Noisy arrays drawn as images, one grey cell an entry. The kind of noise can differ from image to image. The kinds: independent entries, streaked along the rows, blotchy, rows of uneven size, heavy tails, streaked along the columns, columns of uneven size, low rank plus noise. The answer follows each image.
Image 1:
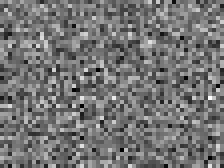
low rank plus noise
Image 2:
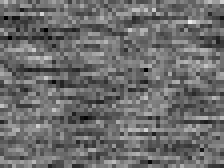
streaked along the rows
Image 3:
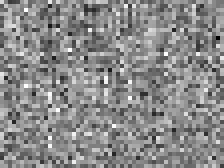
low rank plus noise
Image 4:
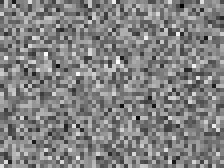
independent entries
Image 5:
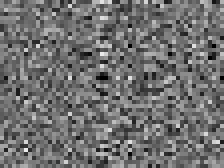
low rank plus noise
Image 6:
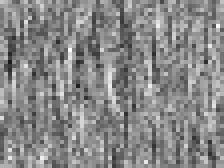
streaked along the columns
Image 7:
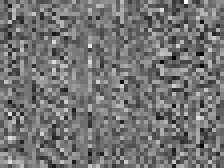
columns of uneven size
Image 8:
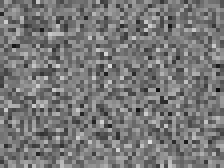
low rank plus noise
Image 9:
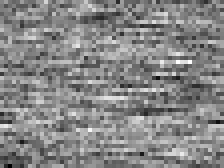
streaked along the rows
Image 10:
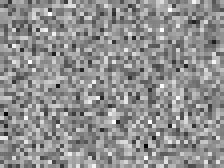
independent entries
